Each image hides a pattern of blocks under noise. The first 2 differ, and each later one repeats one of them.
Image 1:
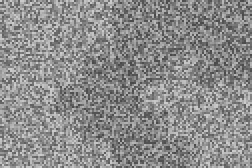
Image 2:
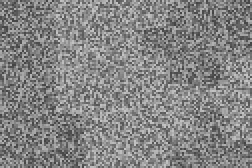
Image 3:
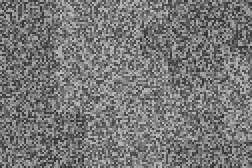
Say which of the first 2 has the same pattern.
2
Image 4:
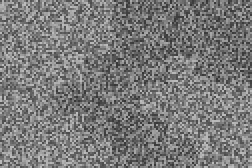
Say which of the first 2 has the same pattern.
1
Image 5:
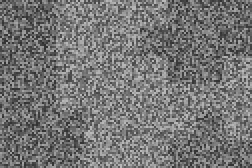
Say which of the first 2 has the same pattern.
2
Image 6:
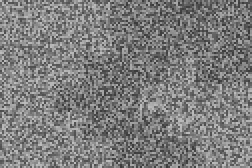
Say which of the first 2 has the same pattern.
1
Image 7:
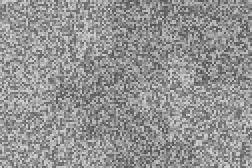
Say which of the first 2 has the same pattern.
1
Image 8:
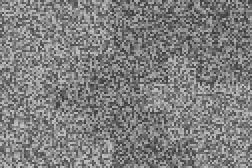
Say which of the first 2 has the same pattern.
1
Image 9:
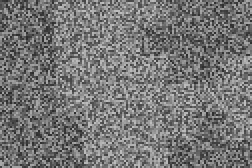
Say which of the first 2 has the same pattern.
2
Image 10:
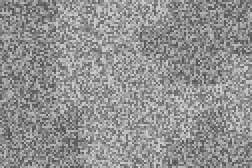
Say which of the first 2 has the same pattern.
2
